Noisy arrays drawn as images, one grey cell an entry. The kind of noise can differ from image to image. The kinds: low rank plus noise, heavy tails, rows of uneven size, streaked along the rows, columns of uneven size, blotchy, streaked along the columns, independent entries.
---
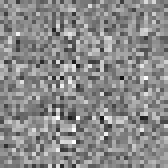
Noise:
low rank plus noise
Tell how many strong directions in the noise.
two
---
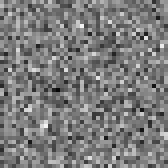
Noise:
independent entries
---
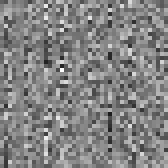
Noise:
columns of uneven size
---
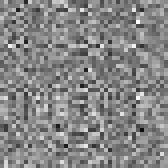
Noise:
low rank plus noise
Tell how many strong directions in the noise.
one
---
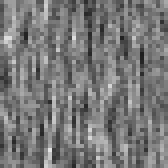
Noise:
streaked along the columns
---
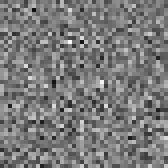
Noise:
low rank plus noise
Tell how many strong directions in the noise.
three or four
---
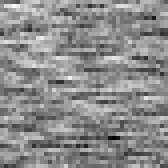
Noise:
streaked along the rows
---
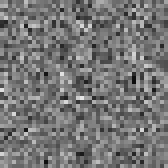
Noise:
low rank plus noise
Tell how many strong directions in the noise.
one
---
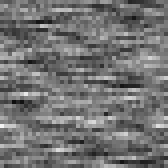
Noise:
streaked along the rows
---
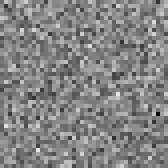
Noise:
independent entries
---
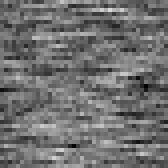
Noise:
streaked along the rows
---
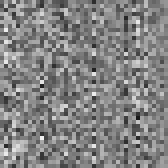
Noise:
columns of uneven size
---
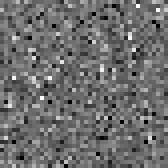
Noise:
heavy tails
